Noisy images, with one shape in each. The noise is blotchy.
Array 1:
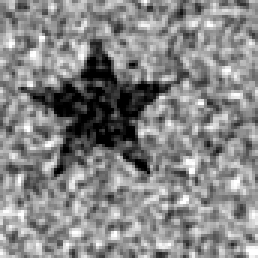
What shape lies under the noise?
star
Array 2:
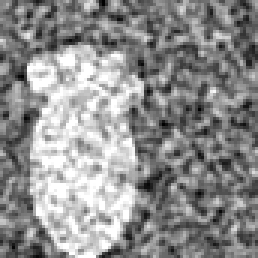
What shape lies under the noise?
footprint
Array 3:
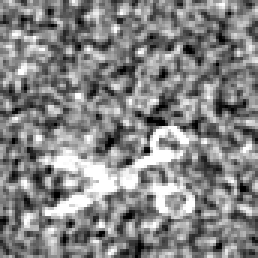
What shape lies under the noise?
pair of scissors
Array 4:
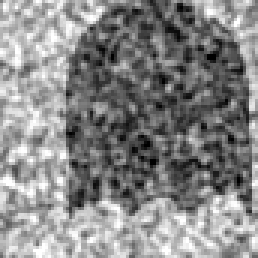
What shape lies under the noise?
ghost
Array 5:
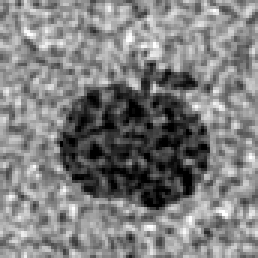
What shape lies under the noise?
apple
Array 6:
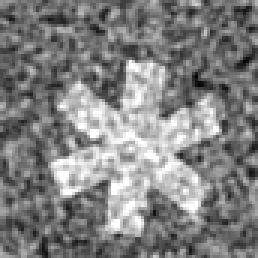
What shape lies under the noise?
asterisk
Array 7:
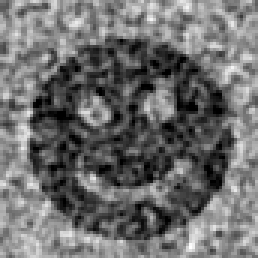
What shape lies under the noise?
smiling face
